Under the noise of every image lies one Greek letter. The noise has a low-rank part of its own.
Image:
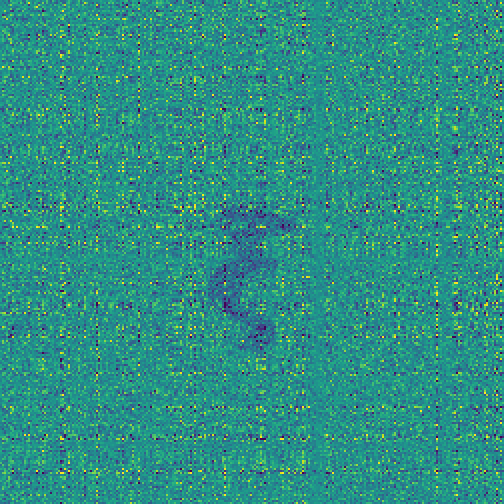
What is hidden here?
dark xi, centre
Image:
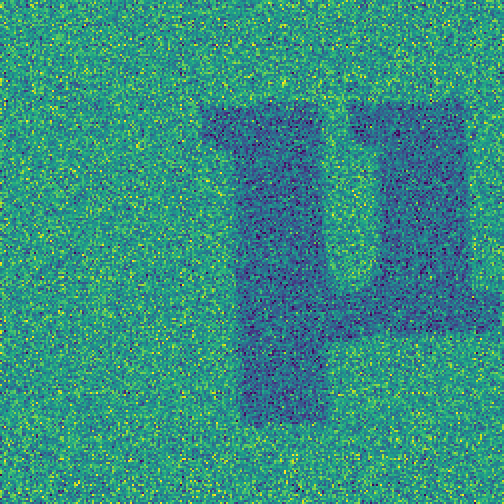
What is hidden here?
dark mu
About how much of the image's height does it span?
two thirds
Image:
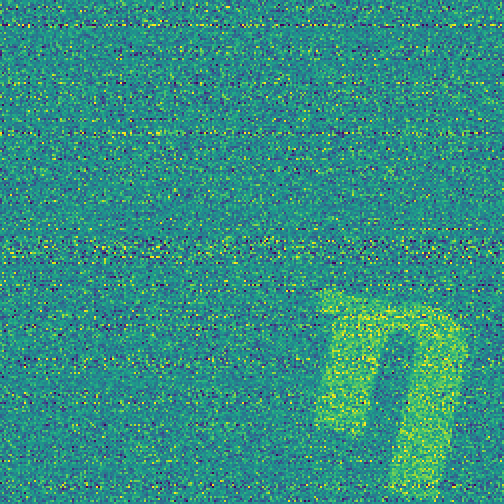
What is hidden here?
light eta, bottom right
